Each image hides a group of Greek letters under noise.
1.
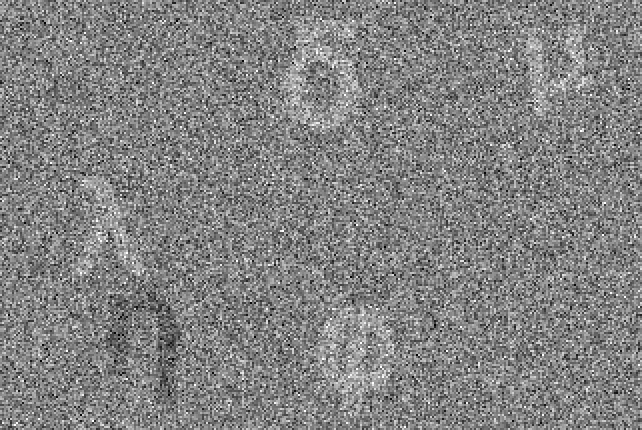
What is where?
top middle: light delta; top right: light mu; middle left: light lambda; bottom left: dark eta; bottom middle: light phi
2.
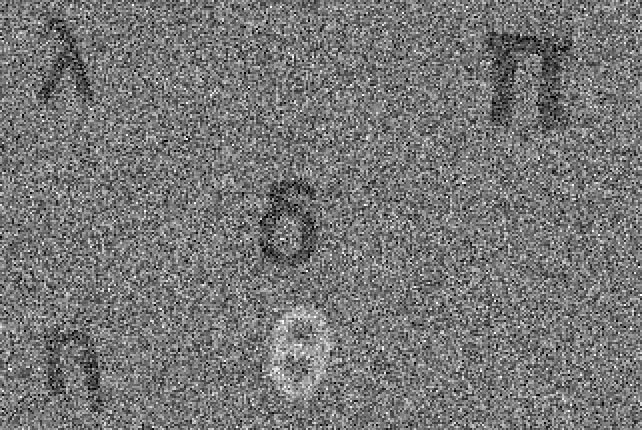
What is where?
top left: dark lambda; top right: dark pi; centre: dark delta; bottom left: dark eta; bottom middle: light theta
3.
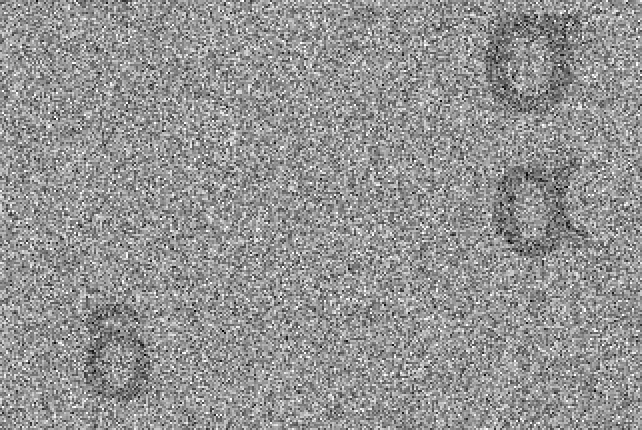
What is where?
top right: dark sigma; middle right: dark alpha; bottom left: dark delta
